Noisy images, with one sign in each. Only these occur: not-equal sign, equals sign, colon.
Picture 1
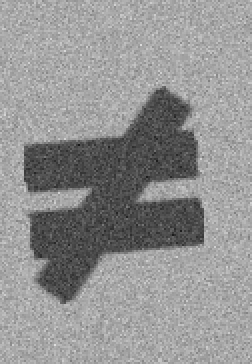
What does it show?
dark not-equal sign
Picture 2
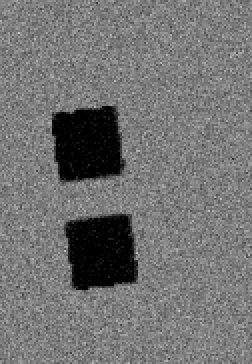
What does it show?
dark colon
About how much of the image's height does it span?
half
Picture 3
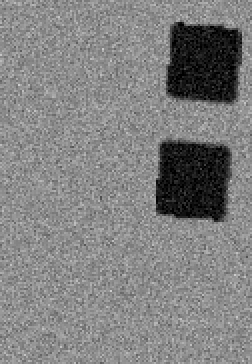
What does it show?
dark colon
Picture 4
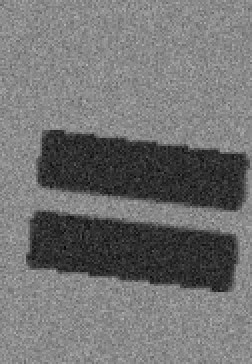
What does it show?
dark equals sign
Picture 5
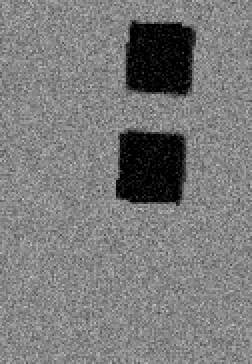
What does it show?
dark colon
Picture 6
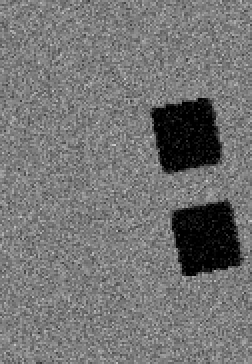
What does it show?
dark colon
